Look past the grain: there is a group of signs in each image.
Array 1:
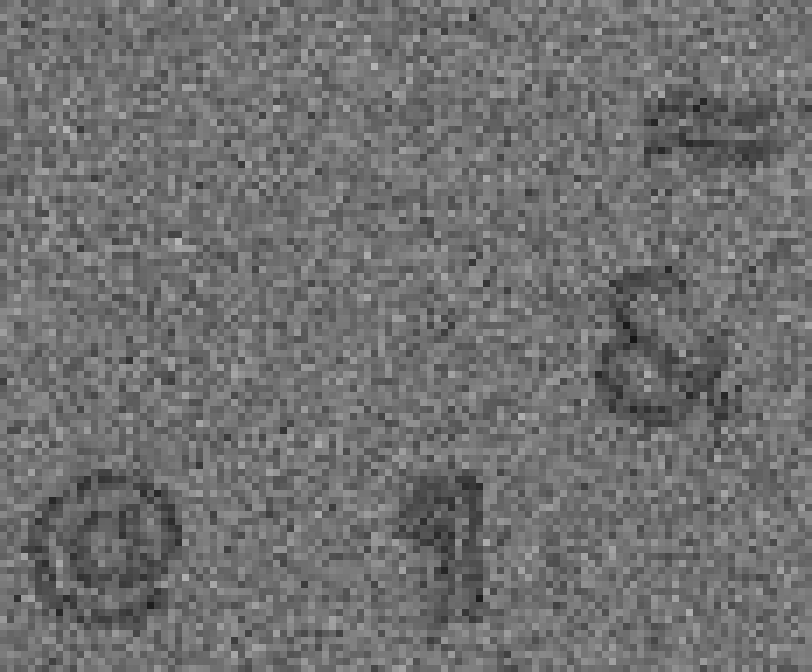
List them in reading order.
top right: approximately sign; middle right: ampersand; bottom left: at sign; bottom middle: pilcrow
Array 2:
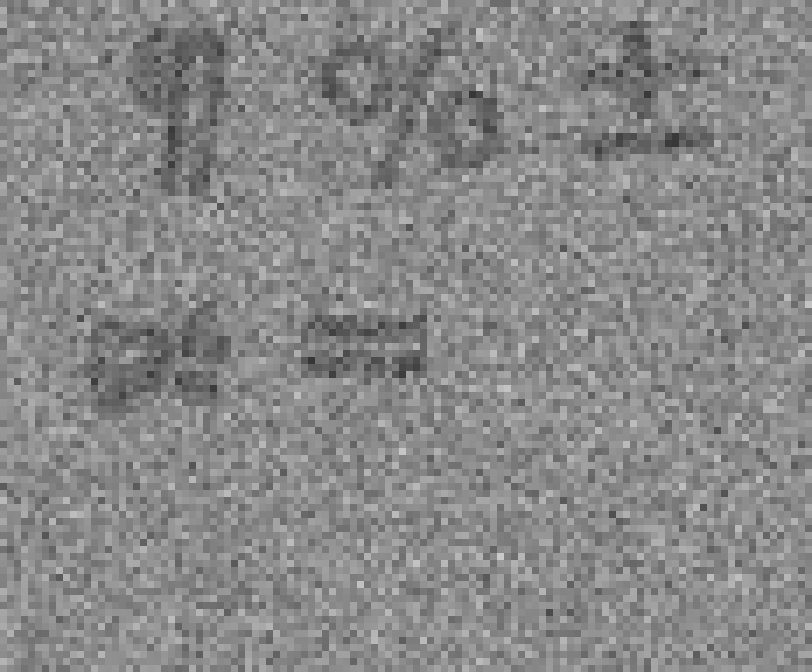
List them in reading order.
top left: pilcrow; top middle: percent sign; top right: plus-minus sign; middle left: not-equal sign; centre: equals sign
